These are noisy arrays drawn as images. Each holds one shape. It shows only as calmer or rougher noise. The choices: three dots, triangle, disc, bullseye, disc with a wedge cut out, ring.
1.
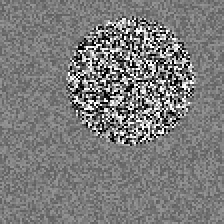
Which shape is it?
disc
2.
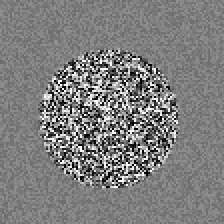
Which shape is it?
disc
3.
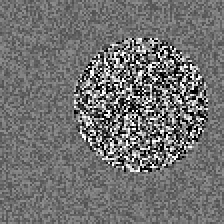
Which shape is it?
disc
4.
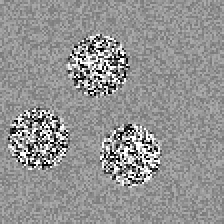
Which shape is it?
three dots
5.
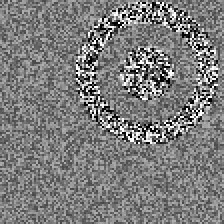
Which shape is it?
bullseye
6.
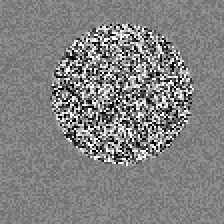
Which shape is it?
disc
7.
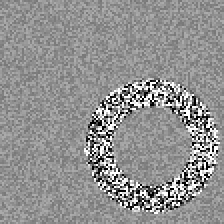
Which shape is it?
ring
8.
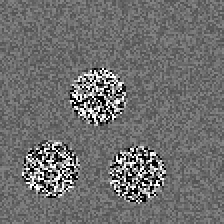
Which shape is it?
three dots
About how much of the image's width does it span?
two thirds
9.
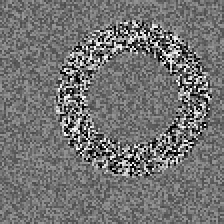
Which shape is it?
ring
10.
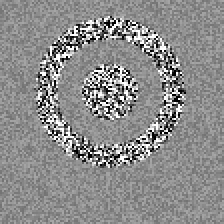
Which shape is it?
bullseye
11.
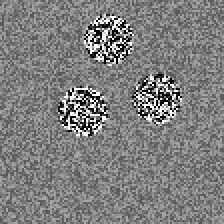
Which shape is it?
three dots
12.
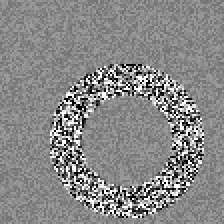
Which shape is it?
ring
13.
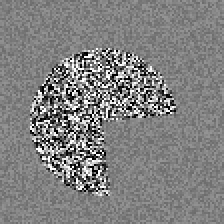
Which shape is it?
disc with a wedge cut out
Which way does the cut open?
down and right
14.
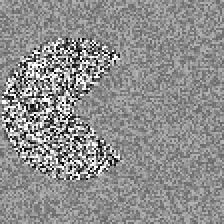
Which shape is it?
disc with a wedge cut out
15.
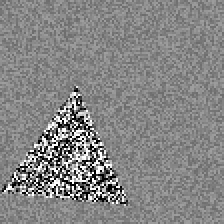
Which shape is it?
triangle
